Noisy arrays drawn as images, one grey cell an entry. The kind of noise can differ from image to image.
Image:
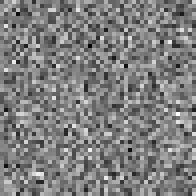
low rank plus noise
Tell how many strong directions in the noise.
five to eight
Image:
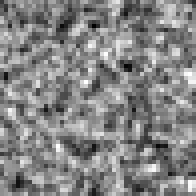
blotchy
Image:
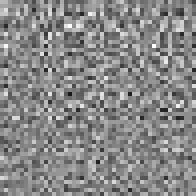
low rank plus noise
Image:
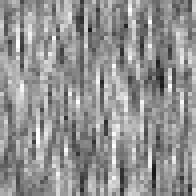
streaked along the columns
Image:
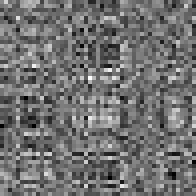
low rank plus noise
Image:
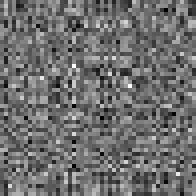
low rank plus noise
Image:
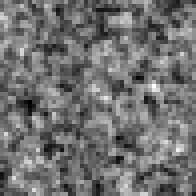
blotchy
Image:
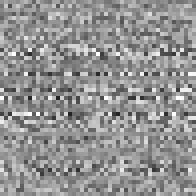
rows of uneven size
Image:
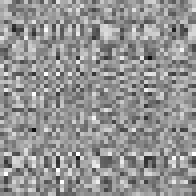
low rank plus noise
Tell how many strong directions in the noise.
one
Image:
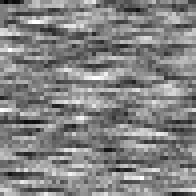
streaked along the rows
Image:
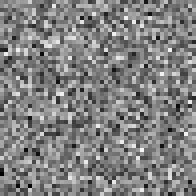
independent entries
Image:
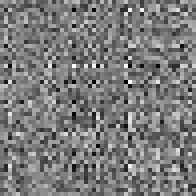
low rank plus noise
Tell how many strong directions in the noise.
one
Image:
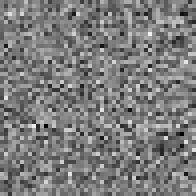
low rank plus noise
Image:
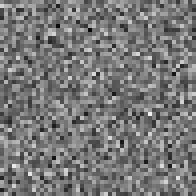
independent entries
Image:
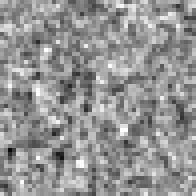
blotchy
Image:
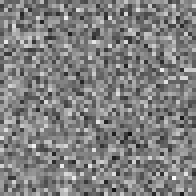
independent entries
